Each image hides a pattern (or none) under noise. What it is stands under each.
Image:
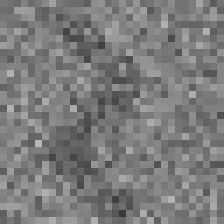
a wavy band
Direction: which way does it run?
top to bottom
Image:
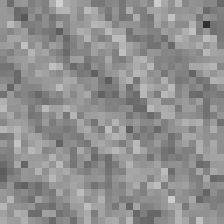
diagonal stripes
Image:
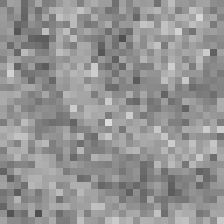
rings round one point
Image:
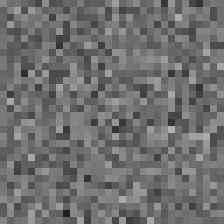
only noise
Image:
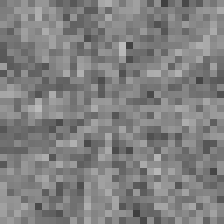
spokes from one point
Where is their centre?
centre
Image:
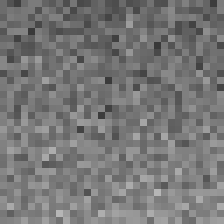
a smooth slope
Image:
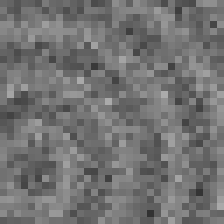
rings round one point
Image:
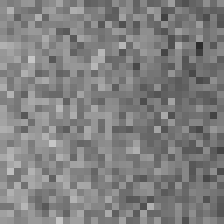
a smooth slope
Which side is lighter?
left
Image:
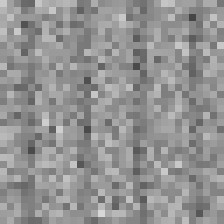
vertical stripes
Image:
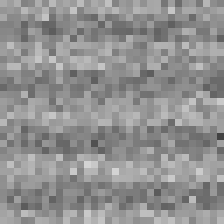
horizontal stripes
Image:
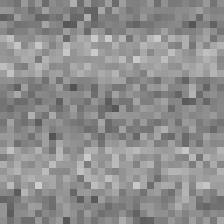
horizontal stripes
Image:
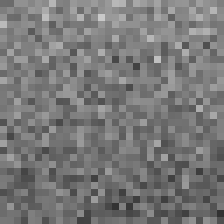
a smooth slope
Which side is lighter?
top
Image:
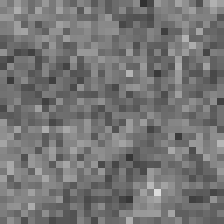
spokes from one point
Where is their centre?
middle right
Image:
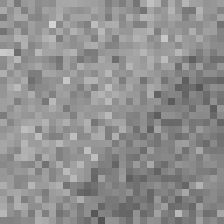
a sharp edge
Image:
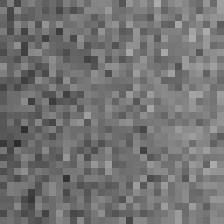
a smooth slope
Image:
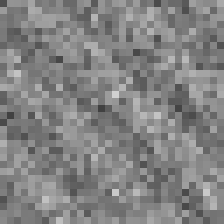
diagonal stripes
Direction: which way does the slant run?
top left to bottom right
